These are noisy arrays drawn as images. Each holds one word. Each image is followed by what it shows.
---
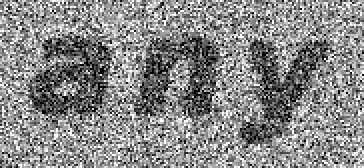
any
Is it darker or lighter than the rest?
darker
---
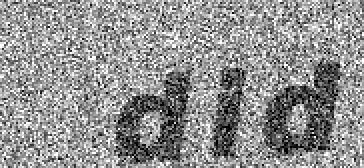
did
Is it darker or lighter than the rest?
darker
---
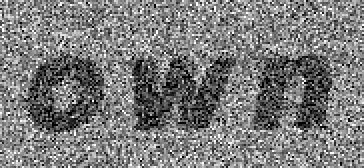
own
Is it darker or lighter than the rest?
darker
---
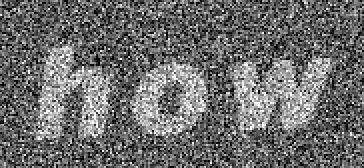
how
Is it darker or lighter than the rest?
lighter
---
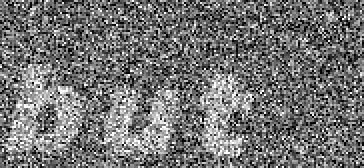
but
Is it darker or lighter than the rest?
lighter
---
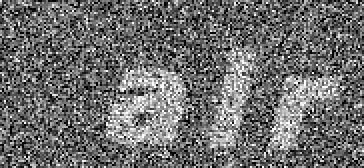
air
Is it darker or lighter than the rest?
lighter
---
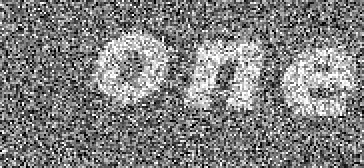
one
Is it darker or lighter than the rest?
lighter
